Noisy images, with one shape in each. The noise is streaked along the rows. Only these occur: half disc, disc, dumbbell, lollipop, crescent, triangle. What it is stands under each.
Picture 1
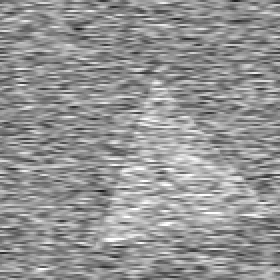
triangle
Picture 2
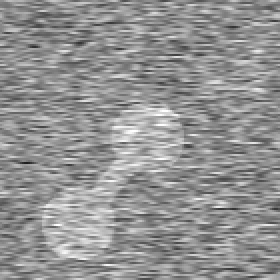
dumbbell
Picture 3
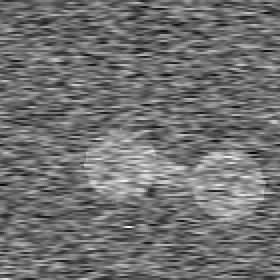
dumbbell
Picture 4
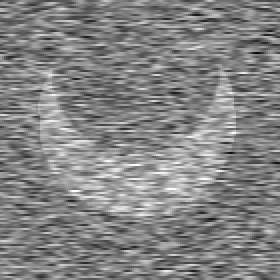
crescent
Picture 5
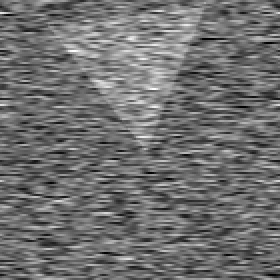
triangle
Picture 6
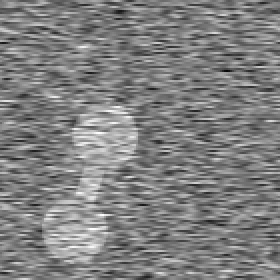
dumbbell
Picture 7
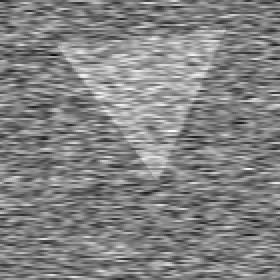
triangle
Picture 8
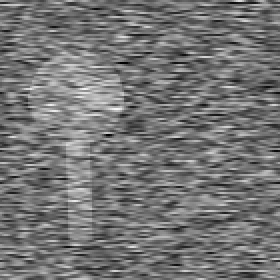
lollipop
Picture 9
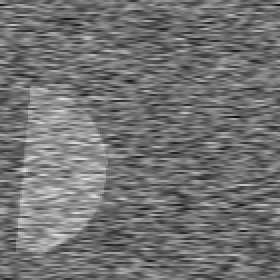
half disc
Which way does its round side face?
right
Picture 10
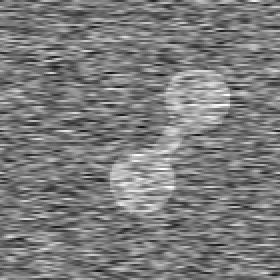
dumbbell
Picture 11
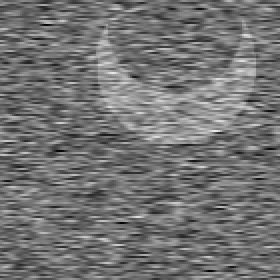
crescent
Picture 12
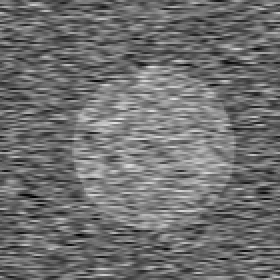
disc
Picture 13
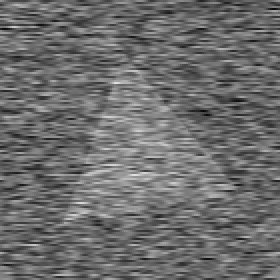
triangle
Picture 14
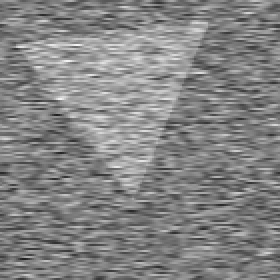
triangle
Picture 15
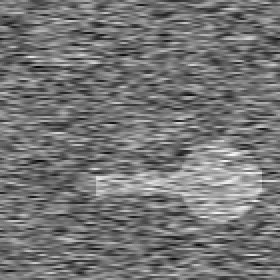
lollipop
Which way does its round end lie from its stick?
right
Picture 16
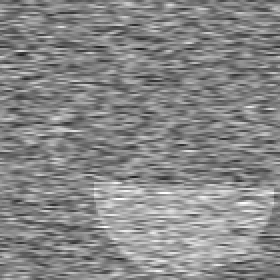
half disc
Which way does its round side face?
down
